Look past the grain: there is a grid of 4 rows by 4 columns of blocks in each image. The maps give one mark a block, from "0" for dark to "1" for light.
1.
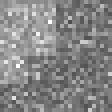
1 1 0 0
1 1 0 0
1 0 0 0
0 0 0 0
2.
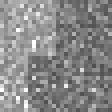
1 1 0 0
1 1 0 0
1 0 0 0
1 0 0 0
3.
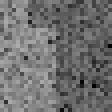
1 0 0 0
1 1 0 0
1 1 0 0
1 1 0 0
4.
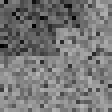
0 0 0 1
0 0 1 1
1 1 1 1
1 1 1 1
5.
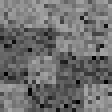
1 1 1 1
0 0 1 1
0 1 0 0
1 0 0 1
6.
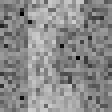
0 1 1 0
0 1 0 0
0 1 0 0
0 1 1 0
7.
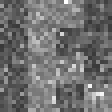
0 1 1 0
0 1 0 0
0 1 1 0
0 1 0 1
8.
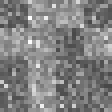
0 1 1 0
1 1 0 1
0 1 0 0
0 1 0 0
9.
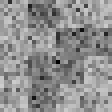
1 0 1 1
1 1 0 0
1 0 0 1
1 0 1 1
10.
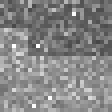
0 0 0 0
1 0 0 0
1 1 1 1
1 1 1 1
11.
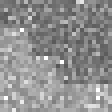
0 0 0 0
1 0 0 0
1 1 0 0
1 1 1 1
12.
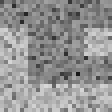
0 0 0 0
1 0 0 1
1 0 0 0
1 1 1 1
